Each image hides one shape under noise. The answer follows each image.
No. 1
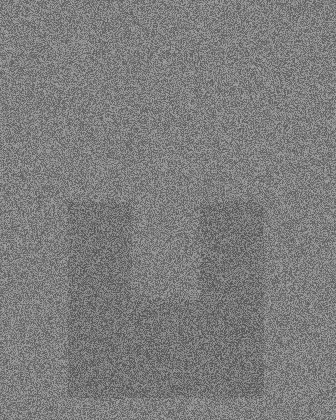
square with a notch
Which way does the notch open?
up
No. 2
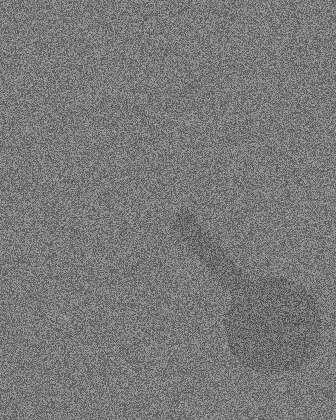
lollipop
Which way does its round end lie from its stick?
down and right
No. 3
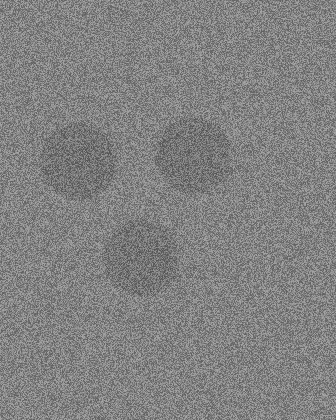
three dots
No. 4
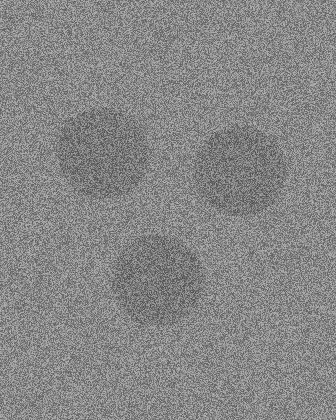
three dots
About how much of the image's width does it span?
two thirds
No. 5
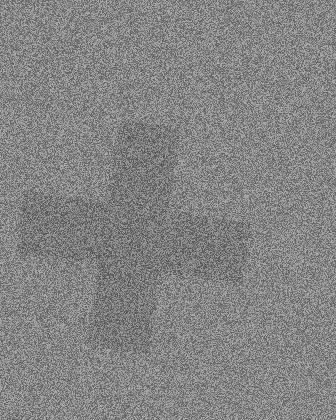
cross
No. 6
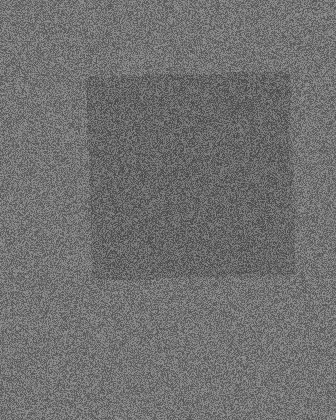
square
